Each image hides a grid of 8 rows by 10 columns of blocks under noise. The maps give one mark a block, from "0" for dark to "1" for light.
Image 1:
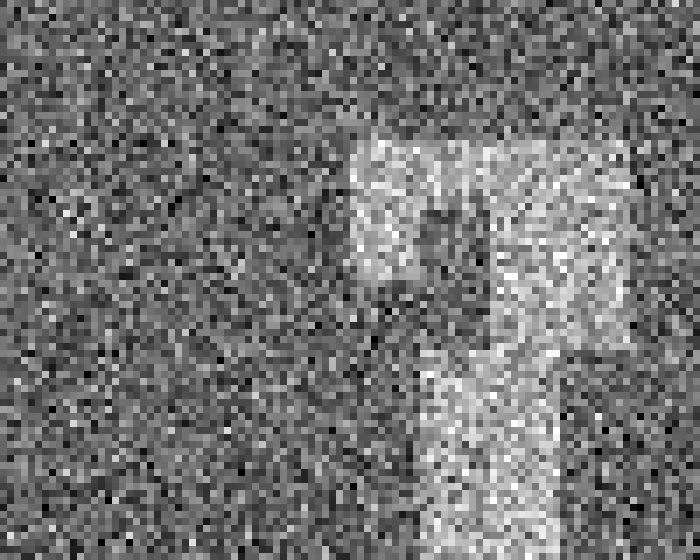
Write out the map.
0 0 0 0 0 0 0 0 0 0
0 0 0 0 0 0 0 0 0 0
0 0 0 0 0 1 1 1 1 0
0 0 0 0 0 1 0 1 1 0
0 0 0 0 0 0 0 1 1 0
0 0 0 0 0 0 1 1 0 0
0 0 0 0 0 0 1 1 0 0
0 0 0 0 0 0 1 1 0 0
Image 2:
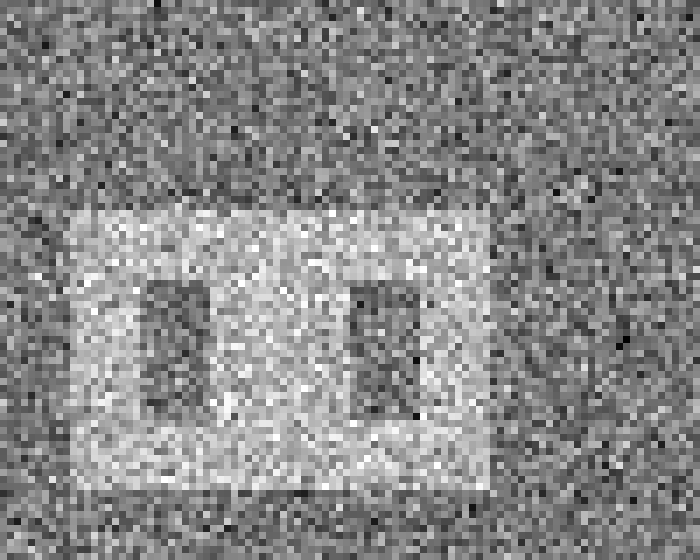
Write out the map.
0 0 0 0 0 0 0 0 0 0
0 0 0 0 0 0 0 0 0 0
0 0 0 0 0 0 0 0 0 0
0 1 1 1 1 1 1 0 0 0
0 1 0 1 1 0 1 0 0 0
0 1 0 1 1 0 1 0 0 0
0 1 1 1 1 1 1 0 0 0
0 0 0 0 0 0 0 0 0 0
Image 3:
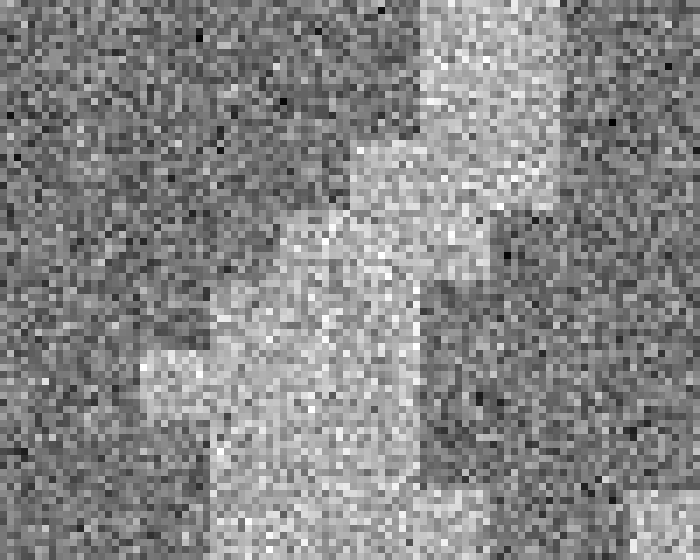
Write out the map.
0 0 0 0 0 0 1 1 0 0
0 0 0 0 0 0 1 1 0 0
0 0 0 0 0 1 1 1 0 0
0 0 0 0 1 1 1 0 0 0
0 0 0 1 1 1 0 0 0 0
0 0 1 1 1 1 0 0 0 0
0 0 0 1 1 1 0 0 0 0
0 0 0 1 1 1 1 0 0 1
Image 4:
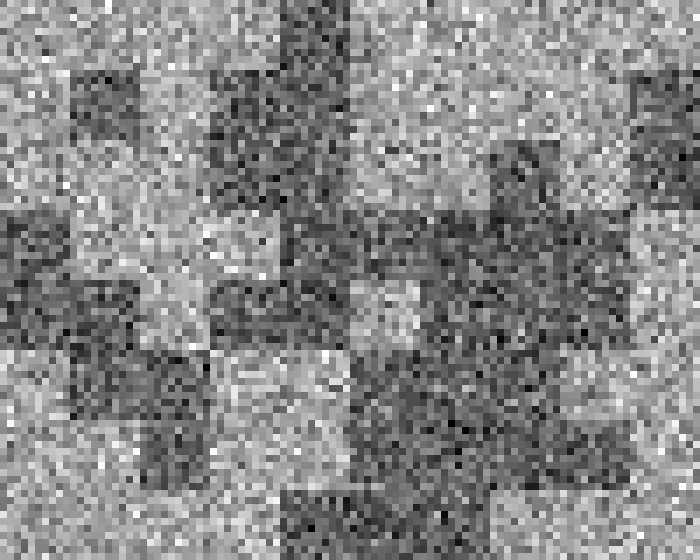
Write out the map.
1 1 1 1 0 1 1 1 1 1
1 0 1 0 0 1 1 1 1 0
1 1 1 0 0 1 1 0 1 0
0 1 1 1 0 0 0 0 0 1
0 0 1 0 0 1 0 0 0 1
1 0 0 1 1 0 0 0 1 1
1 1 0 1 1 0 0 0 0 1
1 1 1 1 0 0 0 1 1 1
